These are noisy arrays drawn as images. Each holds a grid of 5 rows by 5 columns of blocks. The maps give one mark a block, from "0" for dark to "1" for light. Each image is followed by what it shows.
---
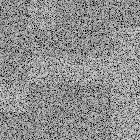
0 1 0 0 0
0 0 0 0 1
0 1 1 1 1
1 0 0 0 1
0 0 0 0 1
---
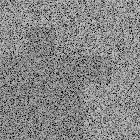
1 1 1 1 1
1 0 1 1 1
0 0 0 0 1
0 0 0 1 1
0 0 0 1 1
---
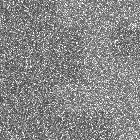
0 0 1 1 1
0 0 0 1 0
0 0 0 1 1
0 0 1 1 1
0 0 0 0 1
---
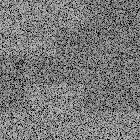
1 1 1 0 0
1 1 0 0 0
0 0 0 0 0
0 1 1 0 0
1 1 1 1 1
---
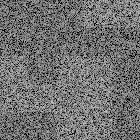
0 0 0 1 1
0 0 0 0 0
1 0 1 1 0
1 1 1 1 0
0 0 1 1 0
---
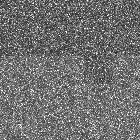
0 0 0 0 0
0 0 0 0 0
1 1 1 0 1
1 1 1 1 1
1 1 1 1 1
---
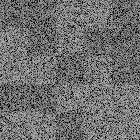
0 0 1 1 0
1 0 1 0 0
1 1 0 1 0
0 0 1 1 1
1 1 0 1 1
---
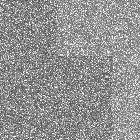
0 0 1 1 1
0 0 1 1 1
0 0 0 0 1
0 0 0 0 1
0 0 0 0 1
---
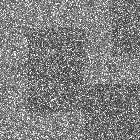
1 1 1 1 0
1 0 0 1 0
1 0 0 1 1
1 0 0 0 0
1 1 1 0 0
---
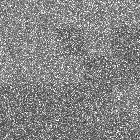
1 1 1 1 1
1 1 0 1 0
1 1 1 0 0
0 0 0 0 1
0 0 0 0 0
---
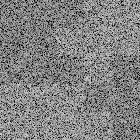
0 0 0 1 1
0 0 1 1 1
0 0 0 1 0
1 1 1 0 0
1 1 1 1 0
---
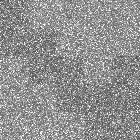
0 1 1 1 1
0 0 1 1 1
1 0 0 1 0
1 1 0 0 0
1 1 1 0 0
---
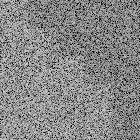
1 0 0 0 0
1 1 0 0 0
1 1 1 0 0
1 1 1 1 0
1 1 1 1 0
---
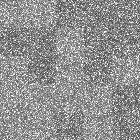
1 1 0 0 0
0 0 1 0 0
1 0 1 0 1
1 1 1 1 0
1 1 0 1 0
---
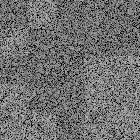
0 1 0 0 0
1 0 0 0 0
0 0 0 1 1
1 0 0 1 1
1 1 0 1 1
